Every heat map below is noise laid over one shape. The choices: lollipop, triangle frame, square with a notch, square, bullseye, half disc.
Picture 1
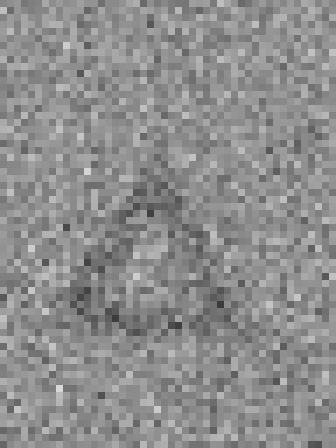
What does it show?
dark triangle frame
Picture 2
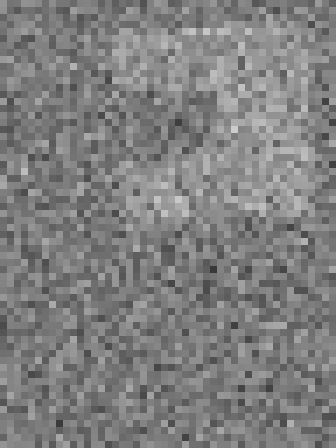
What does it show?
light square with a notch
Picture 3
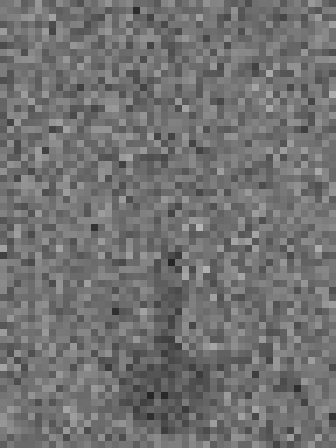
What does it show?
dark lollipop, bottom middle
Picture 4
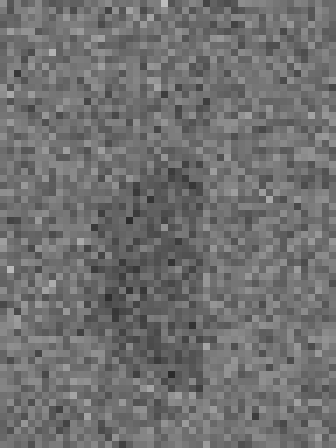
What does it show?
dark half disc
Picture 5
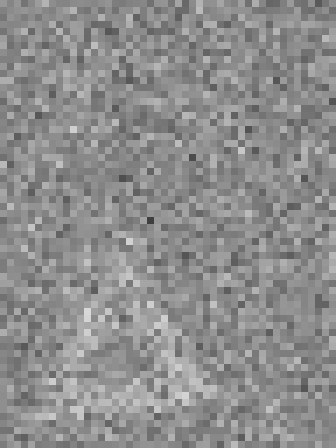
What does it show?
light triangle frame
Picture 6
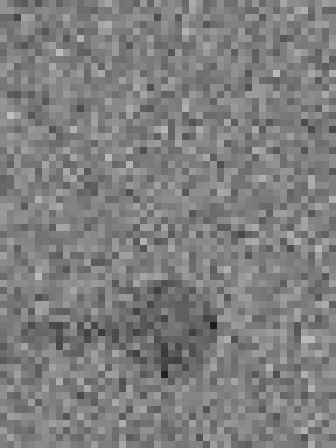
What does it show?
dark lollipop
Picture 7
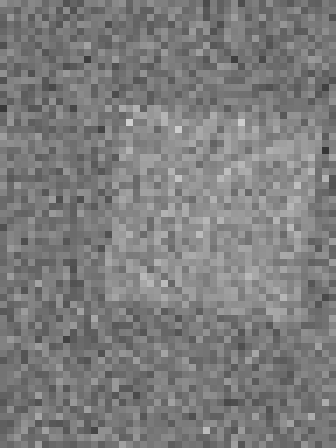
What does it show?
light square
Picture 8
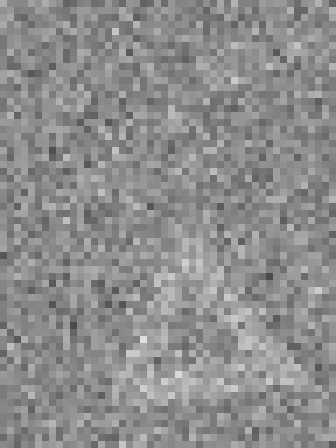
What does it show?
light triangle frame
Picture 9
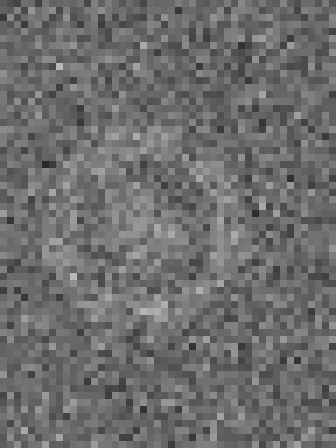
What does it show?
light bullseye
